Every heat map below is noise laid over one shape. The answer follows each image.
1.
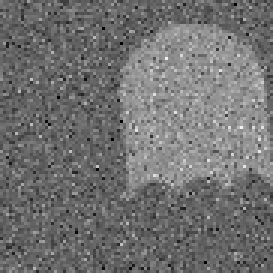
ghost
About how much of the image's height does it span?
two thirds
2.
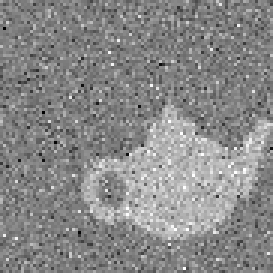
teapot
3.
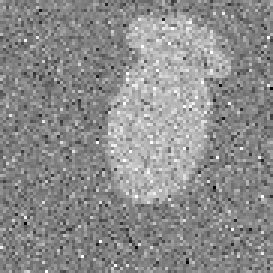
footprint
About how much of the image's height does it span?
two thirds
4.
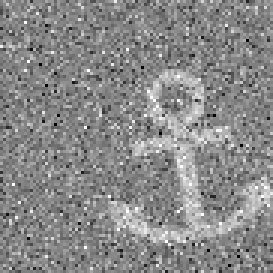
anchor
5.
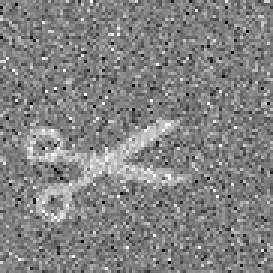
pair of scissors
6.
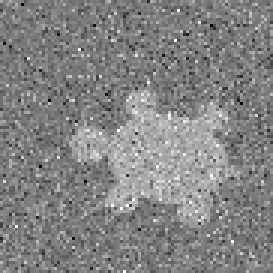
turtle
